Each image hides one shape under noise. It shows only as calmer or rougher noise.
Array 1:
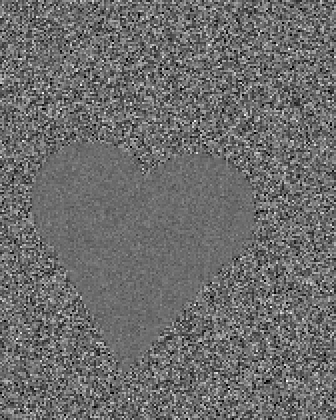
heart
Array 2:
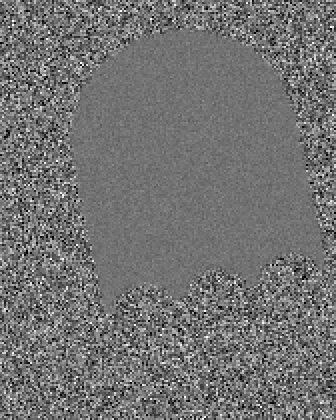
ghost
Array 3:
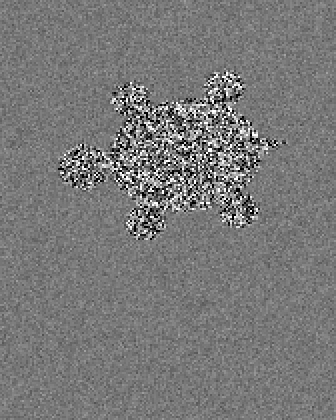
turtle
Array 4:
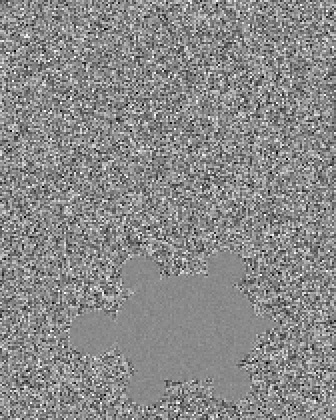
turtle
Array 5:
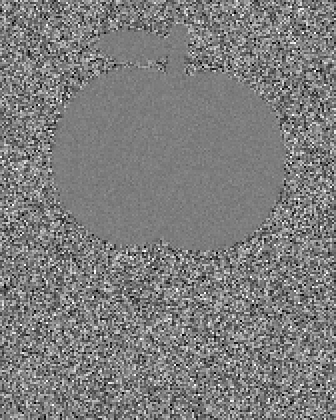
apple
